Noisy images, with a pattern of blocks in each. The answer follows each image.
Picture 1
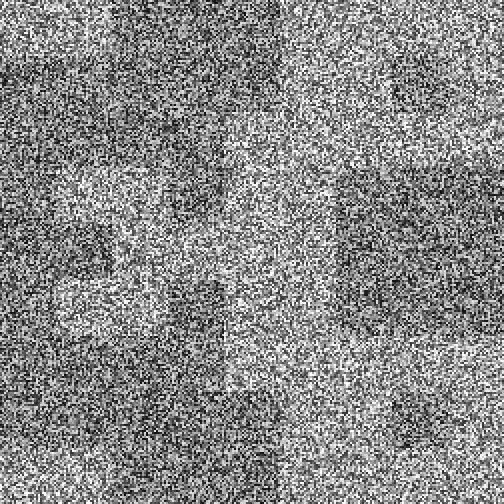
top and bottom mirror each other
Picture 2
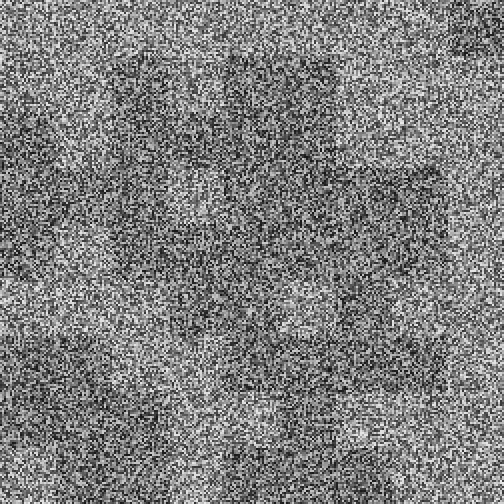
mirrored about the diagonal from the bottom left
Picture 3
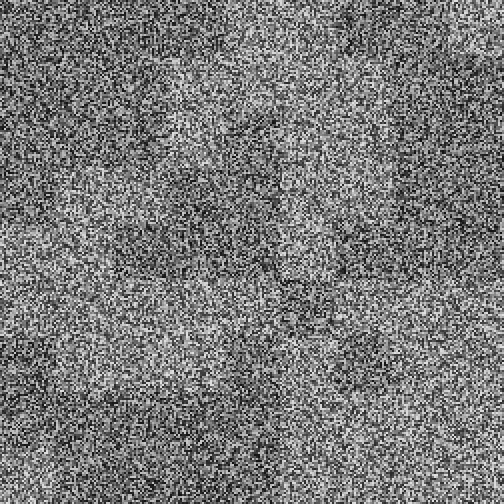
mirrored about the diagonal from the top left
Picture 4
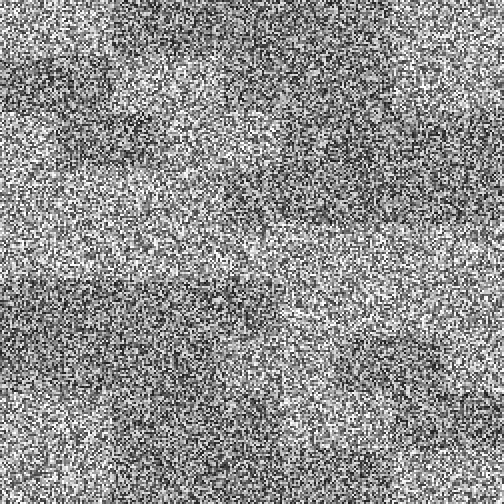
the same after a half turn
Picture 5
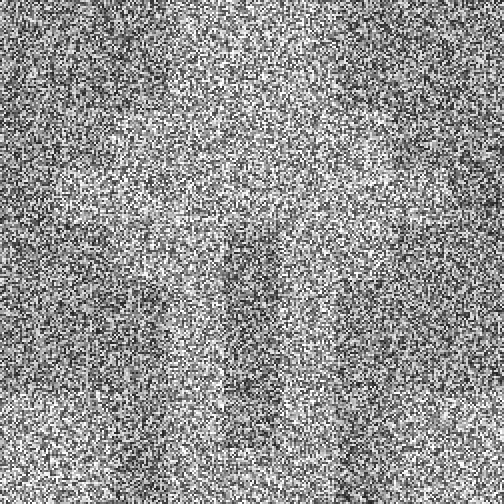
left and right mirror each other
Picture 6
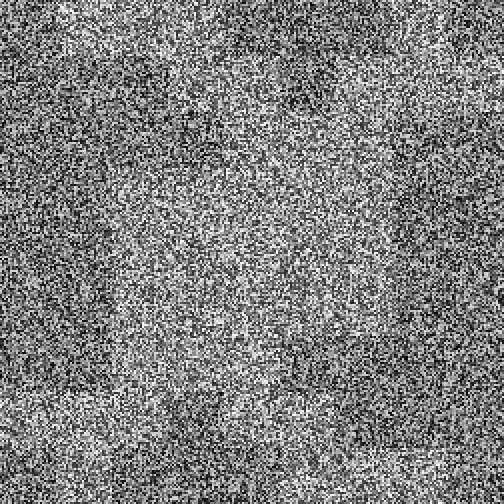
the same after a half turn
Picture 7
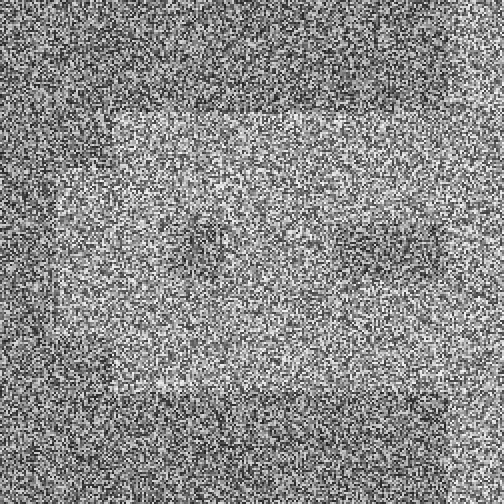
top and bottom mirror each other
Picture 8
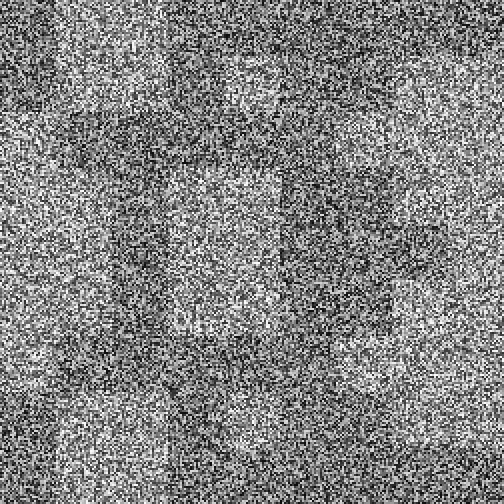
top and bottom mirror each other
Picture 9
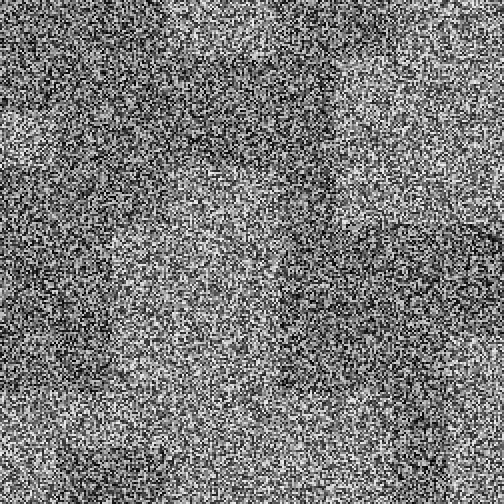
no symmetry
